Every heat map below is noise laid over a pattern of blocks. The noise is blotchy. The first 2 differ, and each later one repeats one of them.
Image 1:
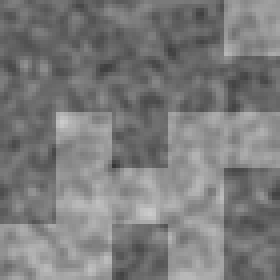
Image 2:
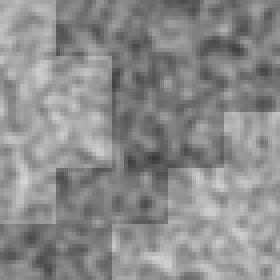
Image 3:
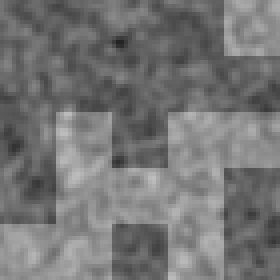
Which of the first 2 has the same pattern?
1
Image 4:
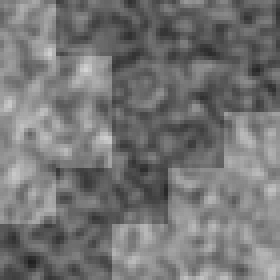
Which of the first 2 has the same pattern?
2
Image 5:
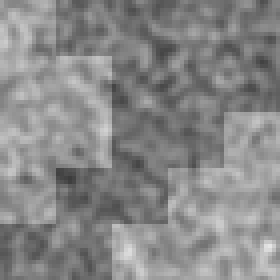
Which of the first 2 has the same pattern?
2
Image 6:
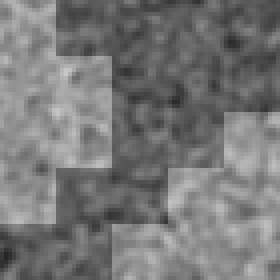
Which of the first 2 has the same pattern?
2
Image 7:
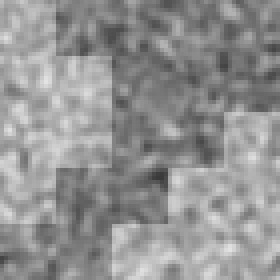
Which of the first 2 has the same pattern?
2
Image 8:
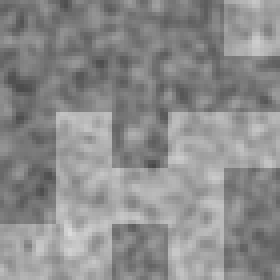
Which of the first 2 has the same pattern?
1
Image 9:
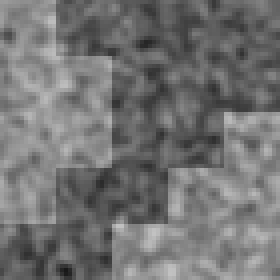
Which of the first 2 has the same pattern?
2
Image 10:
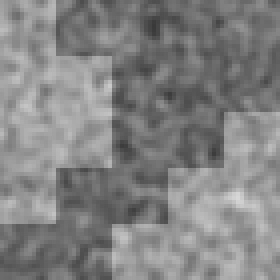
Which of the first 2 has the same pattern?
2
